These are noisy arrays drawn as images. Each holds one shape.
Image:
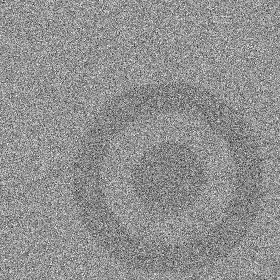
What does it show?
dark bullseye
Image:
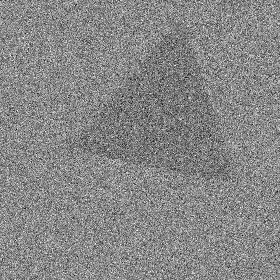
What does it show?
dark triangle
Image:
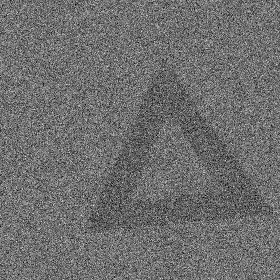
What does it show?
dark triangle frame
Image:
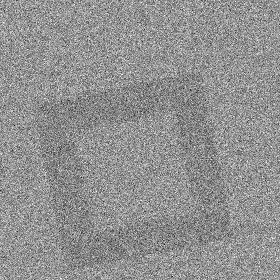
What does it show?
dark square frame
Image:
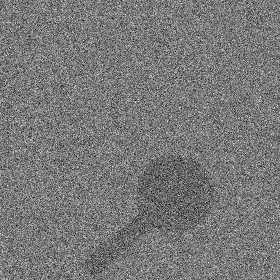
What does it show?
dark lollipop
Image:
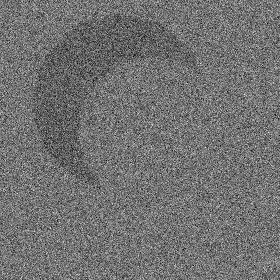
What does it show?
dark crescent
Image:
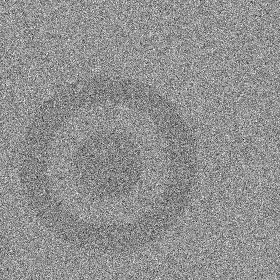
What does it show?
dark bullseye
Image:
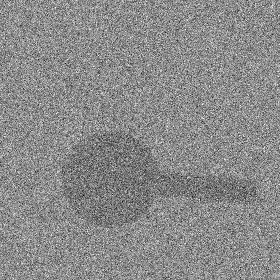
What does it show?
dark lollipop
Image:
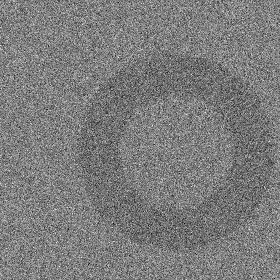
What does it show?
dark ring
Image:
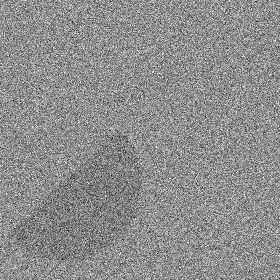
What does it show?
dark half disc
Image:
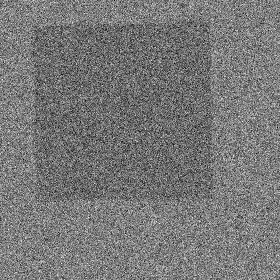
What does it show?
dark square
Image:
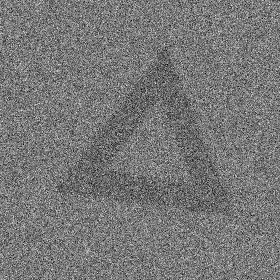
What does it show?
dark triangle frame
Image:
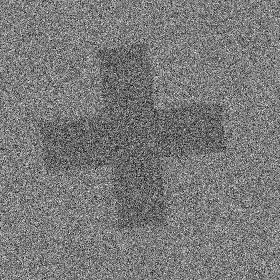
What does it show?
dark cross
